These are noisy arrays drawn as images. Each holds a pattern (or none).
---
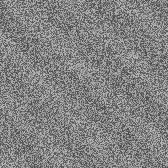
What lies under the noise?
diagonal stripes
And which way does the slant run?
top left to bottom right
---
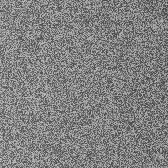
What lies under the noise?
a smooth slope
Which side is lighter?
left
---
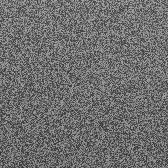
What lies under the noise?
a smooth slope
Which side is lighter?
top
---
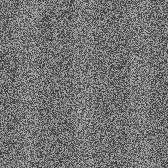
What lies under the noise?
vertical stripes
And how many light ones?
3
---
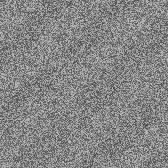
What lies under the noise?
diagonal stripes
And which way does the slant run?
bottom left to top right
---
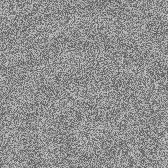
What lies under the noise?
rings round one point
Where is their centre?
bottom middle
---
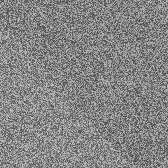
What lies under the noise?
a sharp edge
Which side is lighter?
bottom left
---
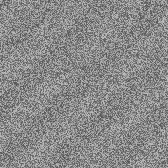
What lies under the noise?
diagonal stripes
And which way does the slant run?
bottom left to top right
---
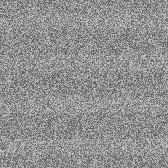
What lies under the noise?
horizontal stripes
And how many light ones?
4
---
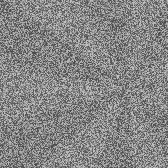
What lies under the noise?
spokes from one point
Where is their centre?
middle right
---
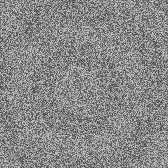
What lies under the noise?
rings round one point
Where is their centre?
centre
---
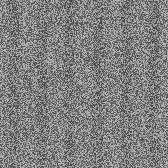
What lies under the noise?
vertical stripes
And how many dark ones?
6
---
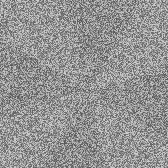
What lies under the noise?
spokes from one point
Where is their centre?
centre
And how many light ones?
4
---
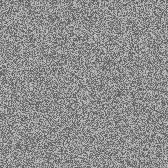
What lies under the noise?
only noise
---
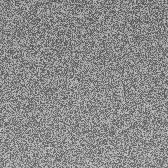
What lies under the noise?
a smooth slope
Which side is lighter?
bottom
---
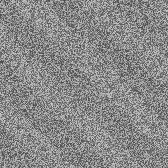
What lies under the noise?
diagonal stripes
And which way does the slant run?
top left to bottom right
